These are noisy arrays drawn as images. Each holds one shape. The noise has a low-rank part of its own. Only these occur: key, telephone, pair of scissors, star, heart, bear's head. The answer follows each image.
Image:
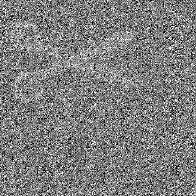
light pair of scissors
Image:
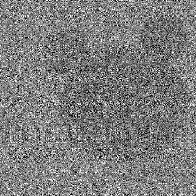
dark bear's head
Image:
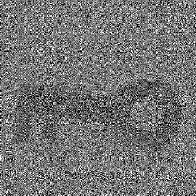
dark key
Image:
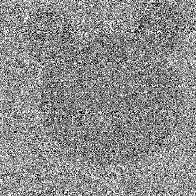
dark bear's head
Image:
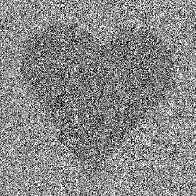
dark heart
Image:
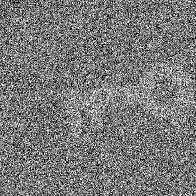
light key
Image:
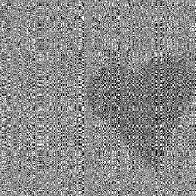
dark heart
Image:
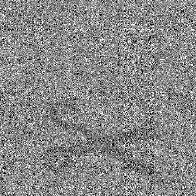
dark pair of scissors
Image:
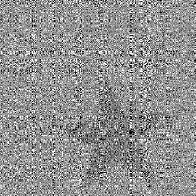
dark star
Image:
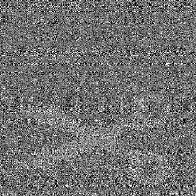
light pair of scissors
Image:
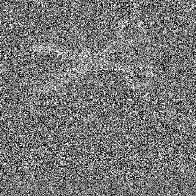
light pair of scissors
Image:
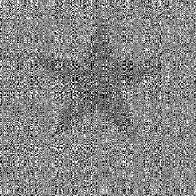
dark star
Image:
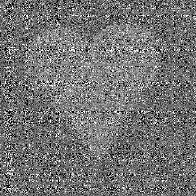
light heart
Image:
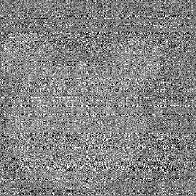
light bear's head
